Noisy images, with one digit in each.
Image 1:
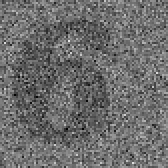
6
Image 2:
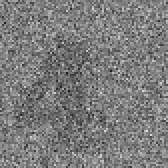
4
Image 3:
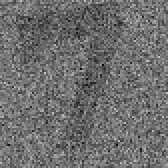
7
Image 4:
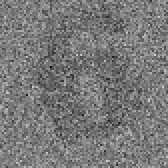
6
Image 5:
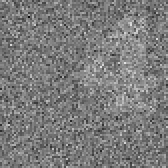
4
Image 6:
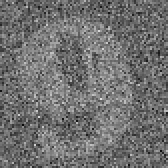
9
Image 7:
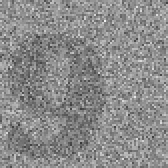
9
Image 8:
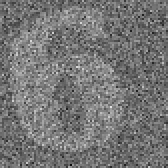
6
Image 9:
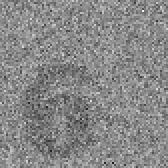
6
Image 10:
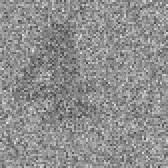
4
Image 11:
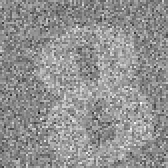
8
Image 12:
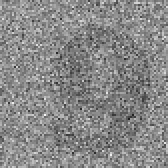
9
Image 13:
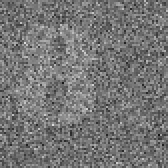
8
